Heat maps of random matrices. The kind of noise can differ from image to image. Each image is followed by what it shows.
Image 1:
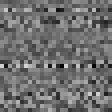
rows of uneven size
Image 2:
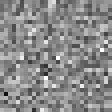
low rank plus noise
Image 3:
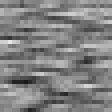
streaked along the rows
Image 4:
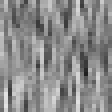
streaked along the columns
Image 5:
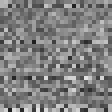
rows of uneven size
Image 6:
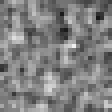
blotchy
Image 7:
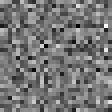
low rank plus noise
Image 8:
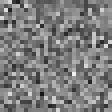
independent entries
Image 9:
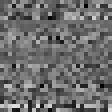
rows of uneven size
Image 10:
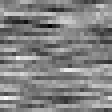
streaked along the rows
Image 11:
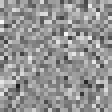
independent entries
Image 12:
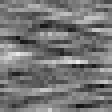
streaked along the rows
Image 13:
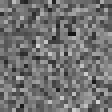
independent entries
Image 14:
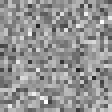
independent entries
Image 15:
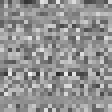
rows of uneven size
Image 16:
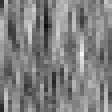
streaked along the columns
